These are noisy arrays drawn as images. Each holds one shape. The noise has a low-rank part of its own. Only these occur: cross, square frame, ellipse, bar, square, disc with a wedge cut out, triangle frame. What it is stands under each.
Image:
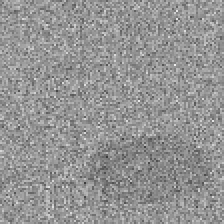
ellipse
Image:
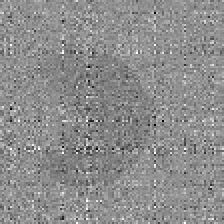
disc with a wedge cut out
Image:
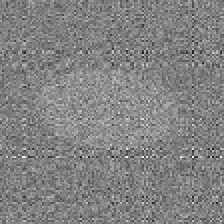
ellipse
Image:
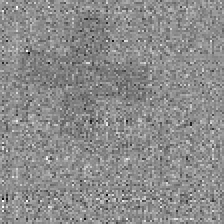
cross
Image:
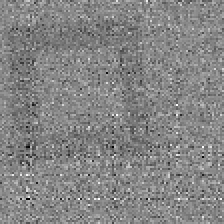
square frame
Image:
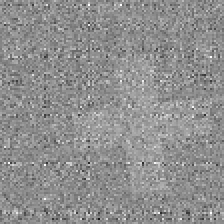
cross
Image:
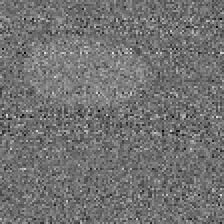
ellipse
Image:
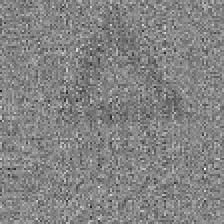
triangle frame
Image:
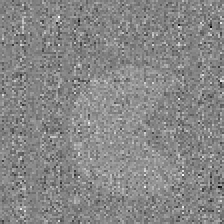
disc with a wedge cut out
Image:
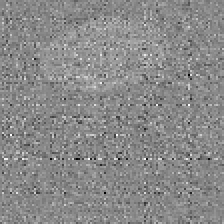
ellipse
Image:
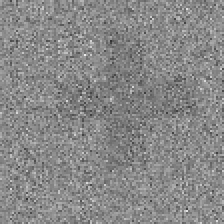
cross
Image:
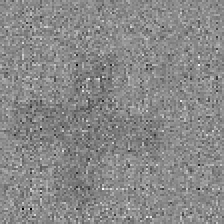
cross
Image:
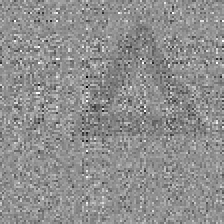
triangle frame
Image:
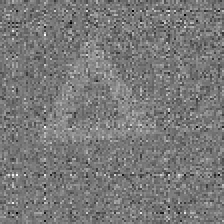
triangle frame
